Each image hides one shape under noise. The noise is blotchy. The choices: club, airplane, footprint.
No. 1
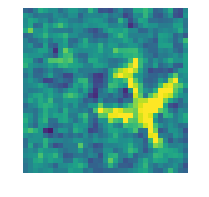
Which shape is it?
airplane
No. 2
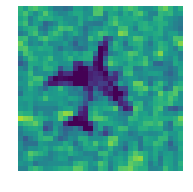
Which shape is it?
airplane
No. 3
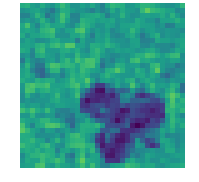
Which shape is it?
club
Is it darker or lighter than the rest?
darker
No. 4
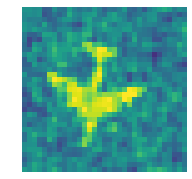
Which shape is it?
airplane
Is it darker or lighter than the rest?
lighter
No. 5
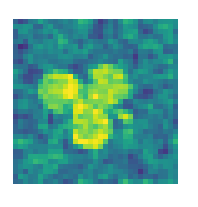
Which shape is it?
club
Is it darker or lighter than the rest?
lighter
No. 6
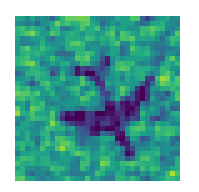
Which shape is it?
airplane
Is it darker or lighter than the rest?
darker
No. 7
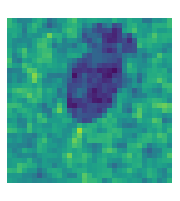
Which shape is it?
footprint
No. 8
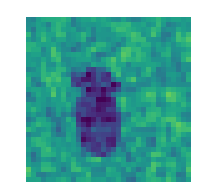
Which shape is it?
footprint
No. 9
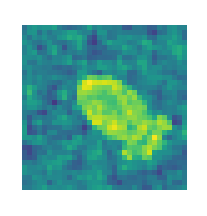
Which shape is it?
footprint
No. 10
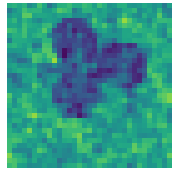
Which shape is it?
club
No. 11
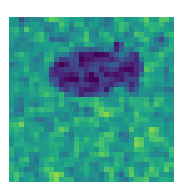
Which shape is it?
footprint
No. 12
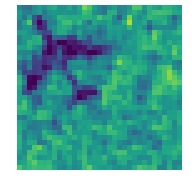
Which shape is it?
airplane
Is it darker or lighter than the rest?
darker
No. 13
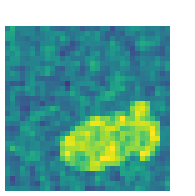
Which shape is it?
footprint
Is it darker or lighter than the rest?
lighter
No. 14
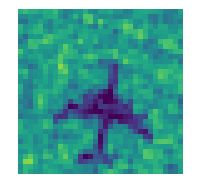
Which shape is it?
airplane
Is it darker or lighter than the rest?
darker
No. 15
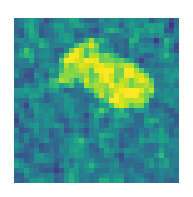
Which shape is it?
footprint
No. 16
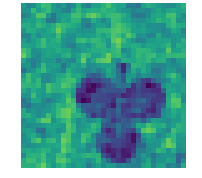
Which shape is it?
club
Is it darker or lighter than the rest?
darker
